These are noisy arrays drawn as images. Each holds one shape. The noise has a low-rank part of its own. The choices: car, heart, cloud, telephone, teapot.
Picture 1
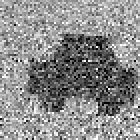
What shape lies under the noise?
car
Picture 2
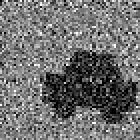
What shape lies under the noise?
car
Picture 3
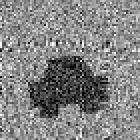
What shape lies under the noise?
car
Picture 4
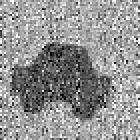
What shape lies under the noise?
car
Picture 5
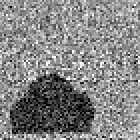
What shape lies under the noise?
cloud
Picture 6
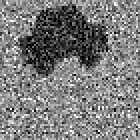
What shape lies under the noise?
car
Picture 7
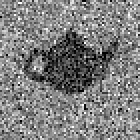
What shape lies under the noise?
teapot
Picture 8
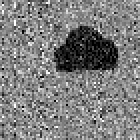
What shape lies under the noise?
cloud
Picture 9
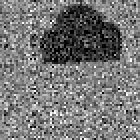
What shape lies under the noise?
cloud
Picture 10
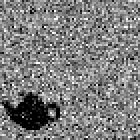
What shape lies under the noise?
teapot
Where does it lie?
bottom left
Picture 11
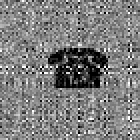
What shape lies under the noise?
telephone
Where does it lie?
centre
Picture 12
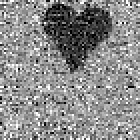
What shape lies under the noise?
heart
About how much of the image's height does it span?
half
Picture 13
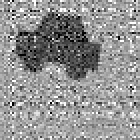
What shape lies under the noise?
car
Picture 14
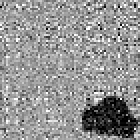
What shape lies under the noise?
cloud
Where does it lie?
bottom right
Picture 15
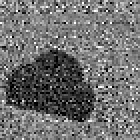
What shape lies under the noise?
cloud
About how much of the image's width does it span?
two thirds
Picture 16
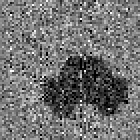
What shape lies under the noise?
car
